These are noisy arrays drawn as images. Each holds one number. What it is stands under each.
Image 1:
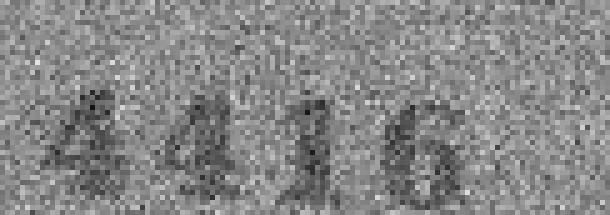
4416
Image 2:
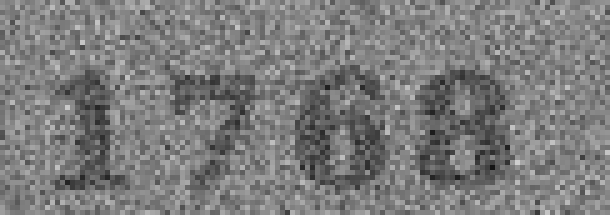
1768
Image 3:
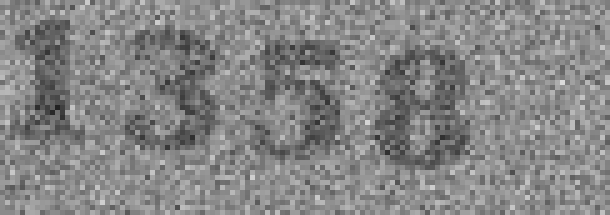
1358
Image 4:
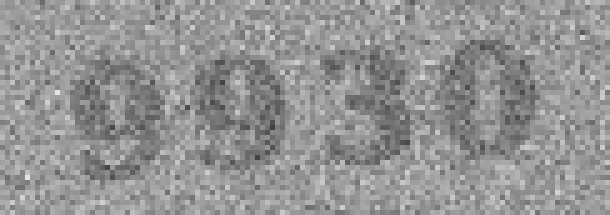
9930
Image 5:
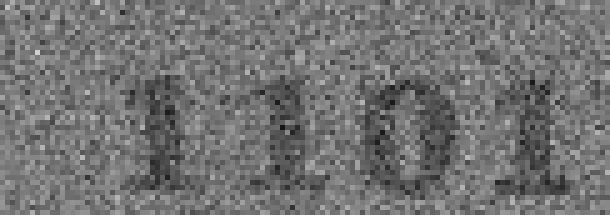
1101
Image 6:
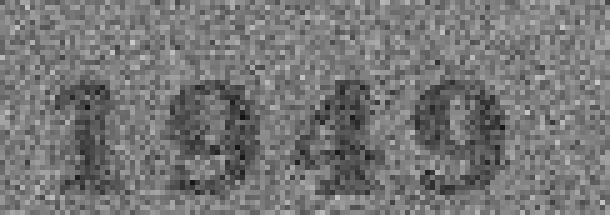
1949
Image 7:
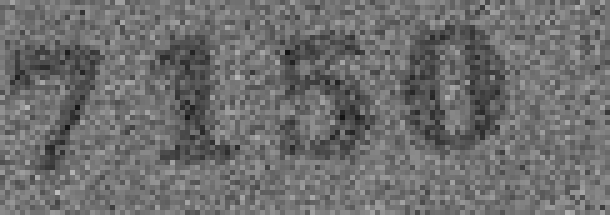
7150
